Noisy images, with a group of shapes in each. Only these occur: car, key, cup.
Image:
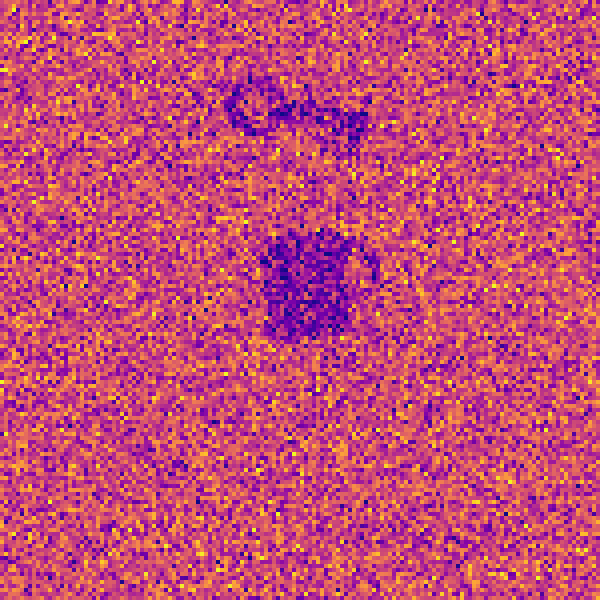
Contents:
top middle: key; centre: cup
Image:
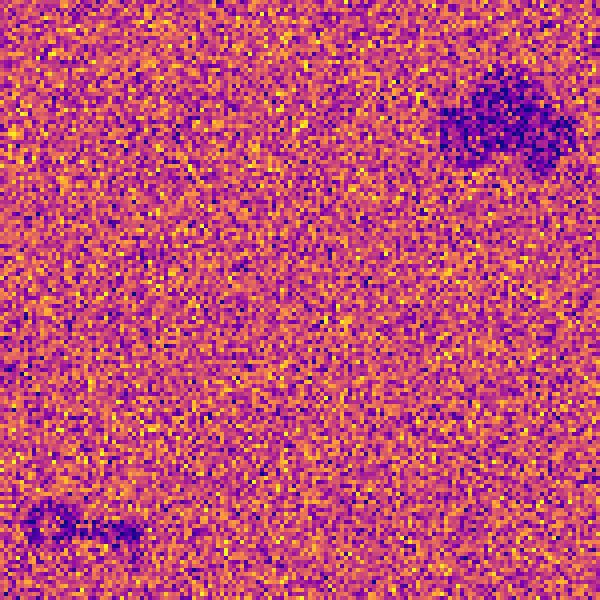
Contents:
top right: car; bottom left: key
